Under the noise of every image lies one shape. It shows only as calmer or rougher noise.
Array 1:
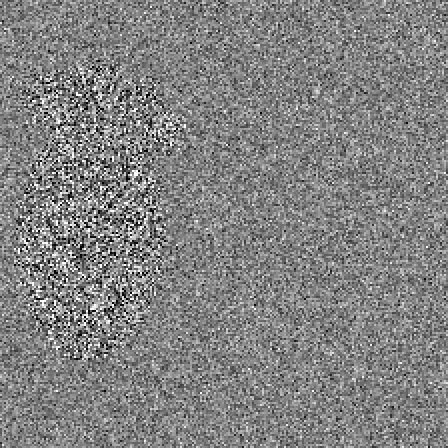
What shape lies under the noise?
footprint
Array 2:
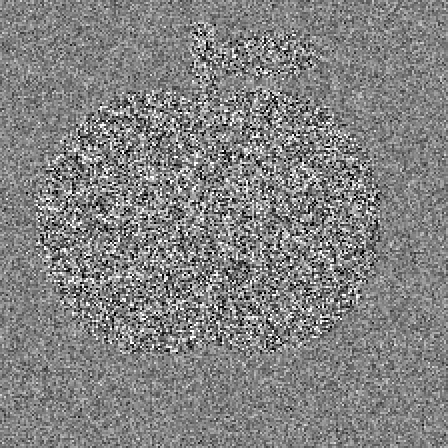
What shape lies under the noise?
apple
